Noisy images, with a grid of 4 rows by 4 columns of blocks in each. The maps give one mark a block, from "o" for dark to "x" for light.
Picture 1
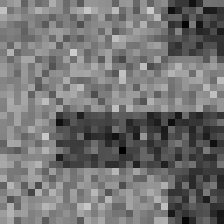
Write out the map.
xxxo
xxxx
xooo
xxxo
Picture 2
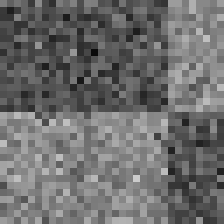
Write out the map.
ooox
ooox
xxxo
xxxo
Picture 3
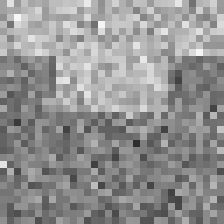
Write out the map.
xxxx
oxxo
oooo
oooo
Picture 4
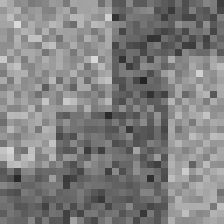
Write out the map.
xxoo
xxox
xoox
ooox
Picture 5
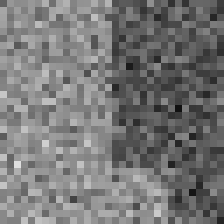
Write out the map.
xxoo
xxoo
xxoo
xxxo
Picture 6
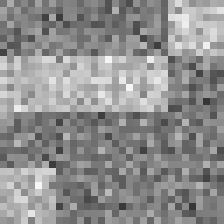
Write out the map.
ooox
xxxo
oooo
xooo
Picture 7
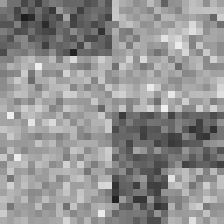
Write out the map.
ooxx
xxxx
xxoo
xxox
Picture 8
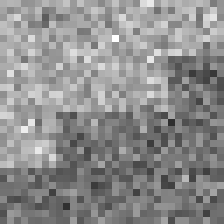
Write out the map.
xxxx
xxxo
xooo
oooo
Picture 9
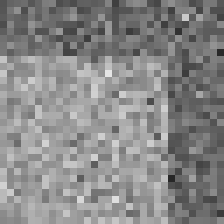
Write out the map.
oooo
xxxo
xxxo
xxxo
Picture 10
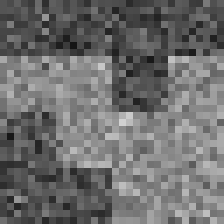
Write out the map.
oooo
xxox
oxxx
ooxx
